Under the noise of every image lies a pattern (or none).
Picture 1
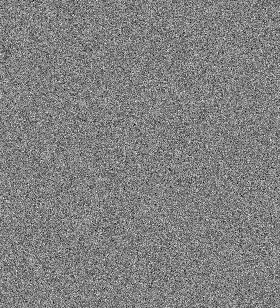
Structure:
only noise
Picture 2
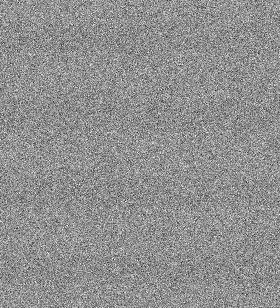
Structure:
horizontal stripes
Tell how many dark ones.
4
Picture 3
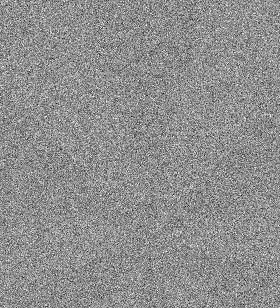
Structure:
spokes from one point
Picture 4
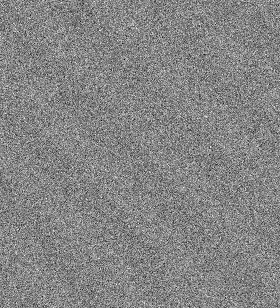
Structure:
diagonal stripes
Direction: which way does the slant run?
top left to bottom right
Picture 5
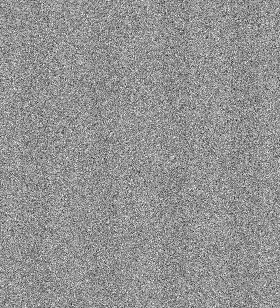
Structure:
vertical stripes
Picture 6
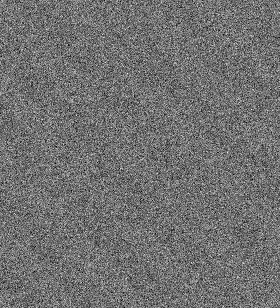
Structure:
diagonal stripes
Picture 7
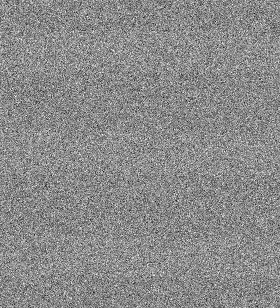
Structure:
horizontal stripes
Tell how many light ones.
3
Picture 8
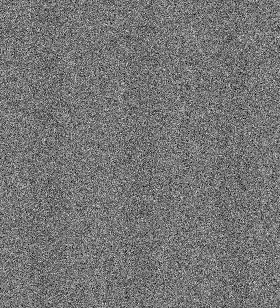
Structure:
vertical stripes
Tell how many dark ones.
3
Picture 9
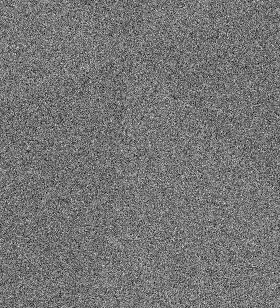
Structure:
spokes from one point
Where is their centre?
top middle
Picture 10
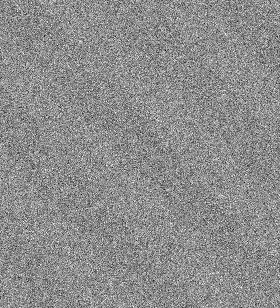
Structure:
diagonal stripes
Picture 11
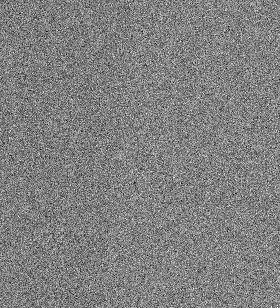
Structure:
a sharp edge
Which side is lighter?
right
